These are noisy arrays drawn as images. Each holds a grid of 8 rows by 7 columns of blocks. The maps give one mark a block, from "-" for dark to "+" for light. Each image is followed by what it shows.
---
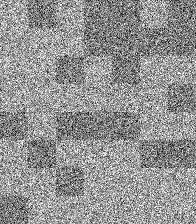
+-+--+-
+++----
++-+-++
++++++-
-+---++
+-+++--
++-++++
-++++++
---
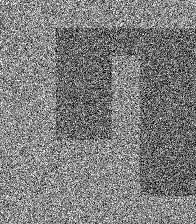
+++++++
++-----
++--+--
++--+--
++--+--
+++++--
+++++--
+++++++
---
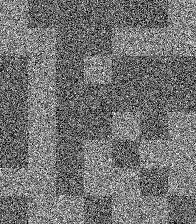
+-----+
++--+++
-+-+---
-+-----
-+--+-+
-+-+-++
++-++-+
-++-++-
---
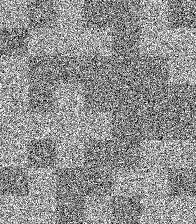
+-+--+-
-+++-++
+-----+
+-+----
++++---
+-+--++
-+--++-
++-+-++
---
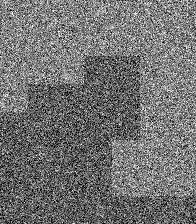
+++++++
+++++++
+++--++
+----++
-----++
----+++
----+++
-------
